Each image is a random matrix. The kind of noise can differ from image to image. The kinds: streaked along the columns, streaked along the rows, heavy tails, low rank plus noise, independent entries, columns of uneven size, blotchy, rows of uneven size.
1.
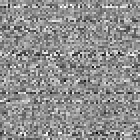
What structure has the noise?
rows of uneven size
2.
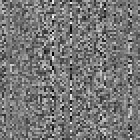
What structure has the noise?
columns of uneven size
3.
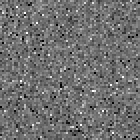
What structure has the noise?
heavy tails
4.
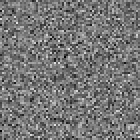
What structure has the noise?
low rank plus noise
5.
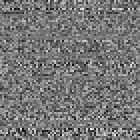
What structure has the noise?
rows of uneven size
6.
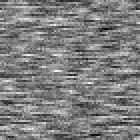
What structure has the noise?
streaked along the rows
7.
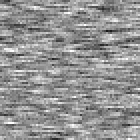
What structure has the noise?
streaked along the rows
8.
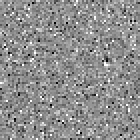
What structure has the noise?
heavy tails
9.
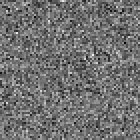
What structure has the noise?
independent entries
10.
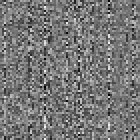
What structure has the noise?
columns of uneven size
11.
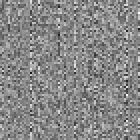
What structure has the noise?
columns of uneven size
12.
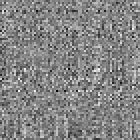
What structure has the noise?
low rank plus noise
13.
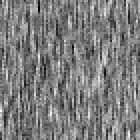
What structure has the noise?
streaked along the columns
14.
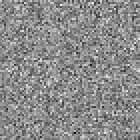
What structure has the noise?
independent entries
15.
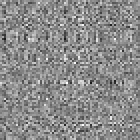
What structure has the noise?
low rank plus noise
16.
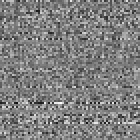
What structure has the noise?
rows of uneven size
